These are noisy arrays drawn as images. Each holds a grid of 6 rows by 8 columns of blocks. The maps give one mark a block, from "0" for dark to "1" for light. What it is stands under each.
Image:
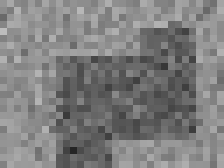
1 1 1 1 1 1 1 1
1 1 1 1 1 0 0 1
1 1 0 0 0 0 0 1
1 1 0 0 0 0 0 1
1 1 0 0 0 0 0 1
1 1 0 0 1 1 1 1
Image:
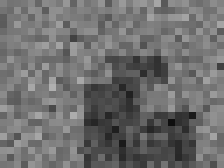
1 1 1 1 1 1 1 1
1 1 1 1 1 1 1 1
1 1 1 1 0 0 1 1
1 1 1 0 0 1 1 1
1 1 1 0 0 0 0 1
1 1 1 0 0 0 0 1
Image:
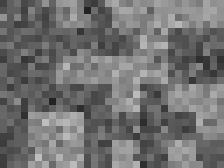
0 0 1 0 1 1 1 1
0 0 0 0 0 1 0 0
0 0 1 1 1 1 0 0
0 0 0 0 1 0 1 1
0 1 1 0 0 0 0 1
0 1 1 0 1 0 1 0
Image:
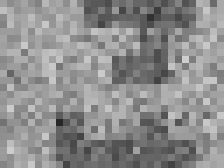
1 1 1 0 0 0 0 1
1 1 1 1 1 0 1 1
1 1 1 1 0 0 1 1
1 1 1 1 1 1 1 1
1 1 0 1 1 0 1 1
1 1 0 0 0 0 0 1
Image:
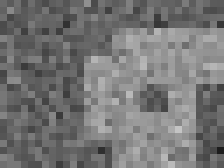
0 0 0 0 0 0 0 0
0 0 0 0 1 1 1 1
0 0 0 1 1 1 1 1
0 0 0 1 1 0 1 0
0 0 0 1 1 1 1 0
0 0 0 0 1 1 1 0
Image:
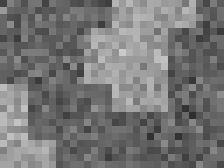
0 0 0 0 1 1 1 0
0 0 0 1 1 1 0 0
0 0 0 1 1 1 0 0
1 0 0 0 1 1 0 0
1 0 0 0 0 0 0 0
1 1 0 0 0 0 0 0
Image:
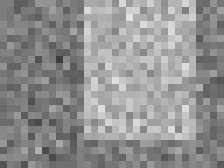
0 0 0 1 1 1 1 0
0 0 0 1 1 1 1 0
0 0 0 1 1 1 1 0
0 0 0 1 1 1 1 0
0 0 0 1 1 1 1 0
0 0 0 0 0 0 0 0
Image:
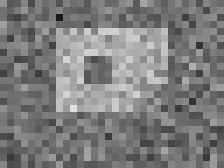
0 0 0 0 0 0 0 0
0 0 1 1 1 1 0 0
0 0 1 0 1 1 0 0
0 0 1 1 1 0 0 0
0 0 0 0 0 0 0 0
0 0 0 0 0 0 0 0
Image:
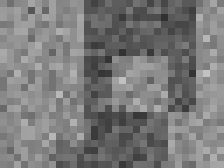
1 1 1 0 0 0 0 1
1 1 1 0 0 0 0 1
1 1 1 0 1 1 0 1
1 1 1 0 1 1 0 1
1 1 1 0 0 0 1 1
1 1 0 0 0 0 1 1
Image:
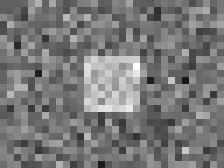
0 0 0 0 0 0 0 0
0 0 0 0 0 0 0 0
0 0 0 1 1 0 0 0
0 0 0 1 1 0 0 0
0 0 0 0 0 0 0 0
0 0 0 0 0 0 0 0
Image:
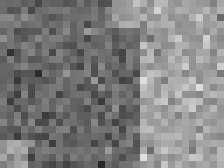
0 0 0 0 1 1 1 1
0 0 0 0 0 1 1 1
0 0 0 0 0 1 1 1
0 0 0 0 0 1 1 1
0 0 0 0 0 1 1 1
1 0 0 0 0 1 1 1
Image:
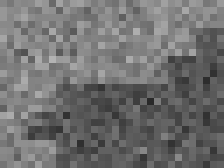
1 1 1 1 1 1 1 1
1 1 1 1 1 1 1 0
1 1 1 1 1 1 0 0
1 1 0 0 0 0 0 0
1 0 0 0 0 0 0 0
1 1 0 0 0 0 0 0
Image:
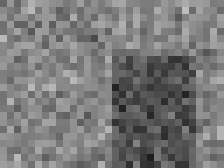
1 1 1 1 1 1 1 1
1 1 1 1 1 1 1 1
1 1 1 1 0 0 0 1
1 1 1 1 0 0 0 1
1 1 1 1 0 0 0 1
1 1 1 1 0 0 0 1
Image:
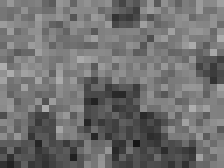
1 1 1 1 0 1 1 1
1 1 1 1 1 1 1 1
1 1 1 1 1 1 1 0
1 1 1 0 0 1 1 1
1 0 1 0 0 0 1 1
0 0 0 1 0 0 0 1
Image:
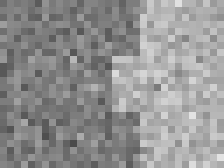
0 0 0 0 0 1 1 1
0 0 0 0 0 1 1 1
0 0 0 0 1 1 1 1
0 0 0 0 1 1 1 1
0 0 0 0 0 1 1 1
0 0 0 0 0 1 1 1
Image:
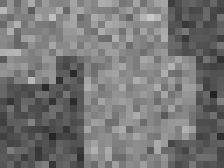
1 1 1 1 1 1 0 0
1 1 1 1 1 1 0 0
1 1 0 1 1 1 1 0
0 0 0 1 1 1 1 0
0 0 0 1 1 1 1 0
0 0 0 1 1 1 0 0
